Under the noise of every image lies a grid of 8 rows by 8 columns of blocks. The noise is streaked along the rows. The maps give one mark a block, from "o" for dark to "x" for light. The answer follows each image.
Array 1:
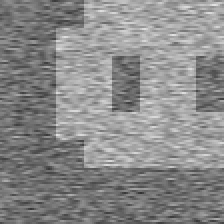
oooxxxxx
ooxxxxxx
ooxxoxxo
ooxxoxxo
ooxxxxxx
oooxxxxx
oooooooo
oooooooo
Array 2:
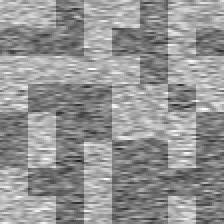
xxoxxoxx
oooxooxo
xxxxxoxx
xoooxxox
oxooxxxo
oxoxooxo
xooxoooo
xxoxooxo
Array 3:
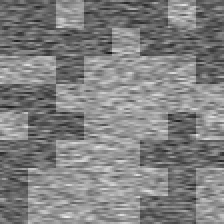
ooxoooxo
ooooxooo
xxoxxxxo
ooxxxxxx
xooxxxox
ooxxxooo
oxxxxxox
oxxxxoox
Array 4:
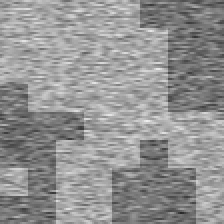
xxxxxooo
xxxxxxoo
xxxxxxoo
oxxxxxoo
oooxxxxx
ooxxxoxx
xoxxooox
ooxxooox
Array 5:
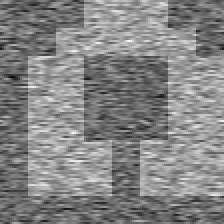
oooxxxoo
ooxxxxxo
oxxoooxx
oxxoooxx
oxxoooxx
oxxxoxxx
oxxxoxxx
oooooooo
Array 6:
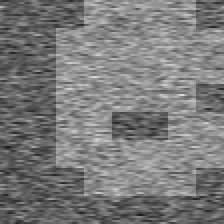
oooxxxxo
ooxxxxxx
ooxxxxxx
ooxxxxxo
ooxxooxx
ooxxxxxx
oooxxxxo
oooooooo
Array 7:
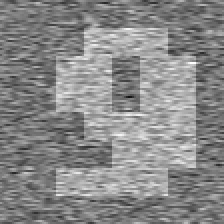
oooooooo
oooxxxoo
ooxxoxxo
ooxxoxxo
oooxxxxo
ooooxxxo
ooxxxxoo
oooooooo
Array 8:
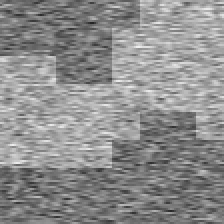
oooooxxx
ooooxxxx
xxooxxxx
xxxxxxxx
xxxxxoox
xxxxoooo
oooooooo
oooooooo
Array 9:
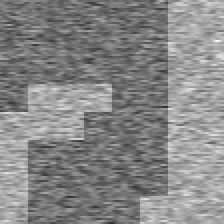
ooooooxx
ooooooxx
ooooooxx
oxxxooxx
xxxoooxx
xoooooxx
xoooooxx
xooooxxx
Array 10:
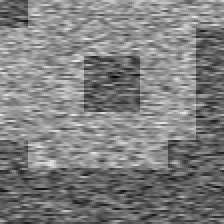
oxxxxxxx
xxxxxxxo
xxxooxxo
xxxooxxo
xxxxxxxo
oxxxxxoo
oooooooo
oooooooo
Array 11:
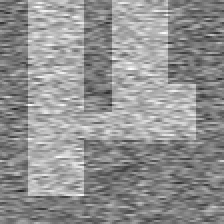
oxxoxxoo
oxxoxxoo
oxxoxxoo
oxxoxxxo
oxxxxxxo
oxxooooo
oxxooooo
oooooooo
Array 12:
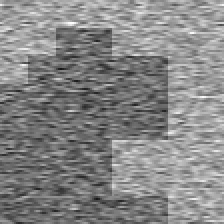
xxxxxxxx
xxooxxxx
xoooooxx
ooooooxx
ooooooxx
ooooxxxx
ooooxxxx
ooooooxx
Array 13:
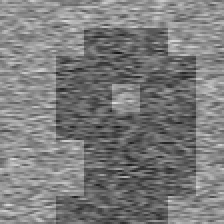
xxxxxxxx
xxxoooxx
xxooooox
xxooxoox
xxooooox
xxxoooox
xxxoooox
xxooooxx
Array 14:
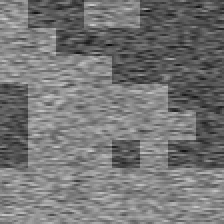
xooxxooo
xxoooooo
xxxxoooo
oxxxxxoo
oxxxxxxo
oxxxoxoo
xxxxxxxx
xxxxxxxx
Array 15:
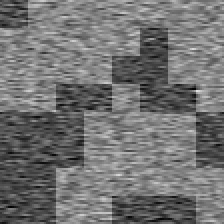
oxxxxxxx
xxxxxoxx
xxxxooxx
xxooxoox
oooxxxxo
oooxxxxo
ooxxxxxx
ooxxooox
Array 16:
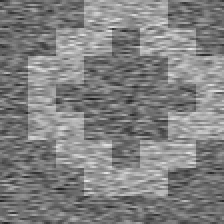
oooxxxoo
ooxxoxxo
oxxoooxx
oxooooox
oxxoooxx
ooxxoxxo
oooxxxoo
oooooooo
